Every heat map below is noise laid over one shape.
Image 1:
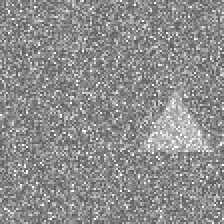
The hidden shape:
triangle
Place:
middle right
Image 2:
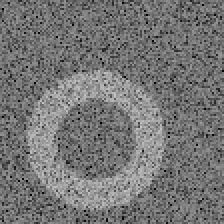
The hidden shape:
ring
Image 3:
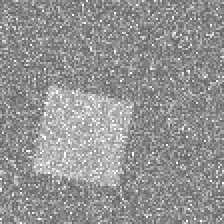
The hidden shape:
square
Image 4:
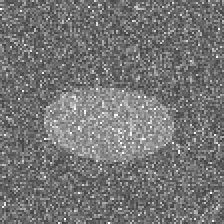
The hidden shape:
ellipse
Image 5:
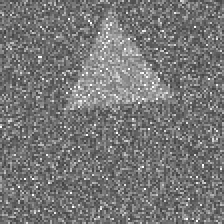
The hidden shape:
triangle
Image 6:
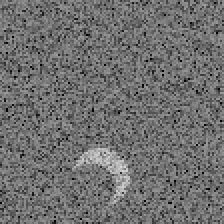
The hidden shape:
crescent
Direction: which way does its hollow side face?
down and left
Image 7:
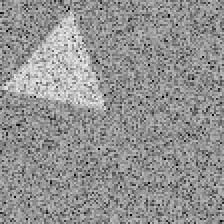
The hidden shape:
triangle
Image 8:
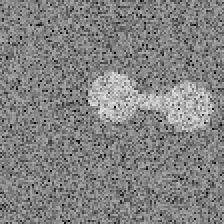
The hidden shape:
dumbbell
